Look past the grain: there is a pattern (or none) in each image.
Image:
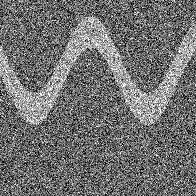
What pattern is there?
a wavy band
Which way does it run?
left to right
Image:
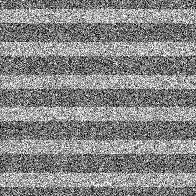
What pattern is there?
horizontal stripes
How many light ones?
6
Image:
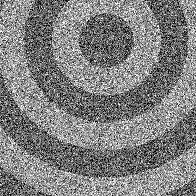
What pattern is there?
rings round one point
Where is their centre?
top middle
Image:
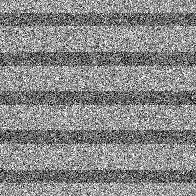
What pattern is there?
horizontal stripes
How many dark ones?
5
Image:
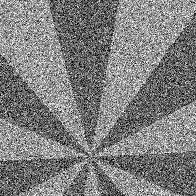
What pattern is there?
spokes from one point
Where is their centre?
bottom middle
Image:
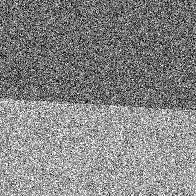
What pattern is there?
a sharp edge
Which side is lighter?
bottom
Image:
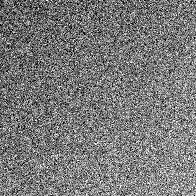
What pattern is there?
a smooth slope
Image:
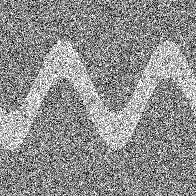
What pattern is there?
a wavy band
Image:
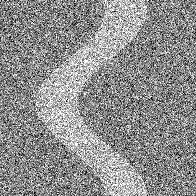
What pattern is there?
a wavy band
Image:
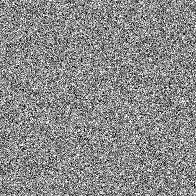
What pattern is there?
only noise
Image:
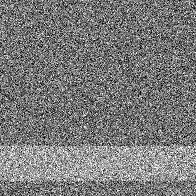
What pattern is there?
one horizontal stripe
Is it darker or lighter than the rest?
lighter
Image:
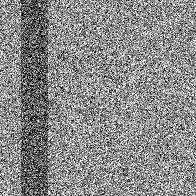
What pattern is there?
one vertical stripe
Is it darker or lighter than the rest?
darker
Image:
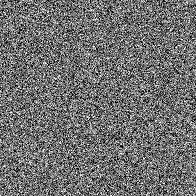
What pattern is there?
only noise
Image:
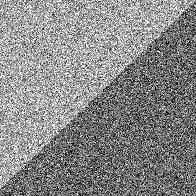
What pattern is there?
a sharp edge
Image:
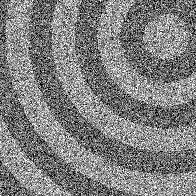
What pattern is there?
rings round one point
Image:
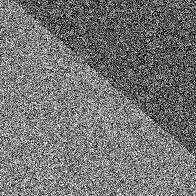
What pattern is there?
a sharp edge
